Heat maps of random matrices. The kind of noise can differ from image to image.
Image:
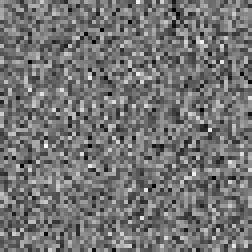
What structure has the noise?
independent entries
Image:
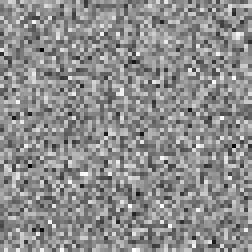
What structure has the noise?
independent entries
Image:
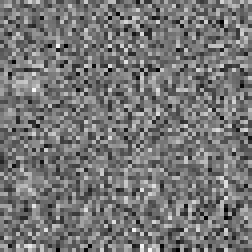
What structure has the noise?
low rank plus noise
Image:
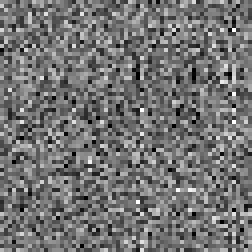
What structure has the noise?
low rank plus noise
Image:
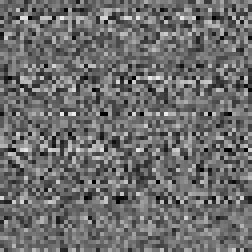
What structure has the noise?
rows of uneven size
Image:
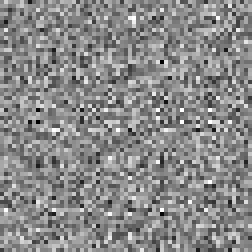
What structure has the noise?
low rank plus noise
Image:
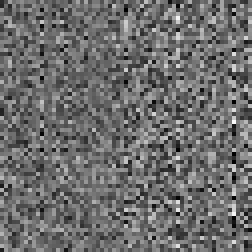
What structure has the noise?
columns of uneven size
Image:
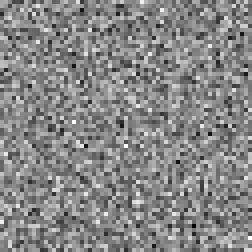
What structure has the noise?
independent entries
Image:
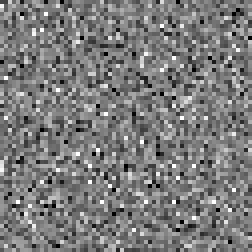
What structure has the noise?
heavy tails
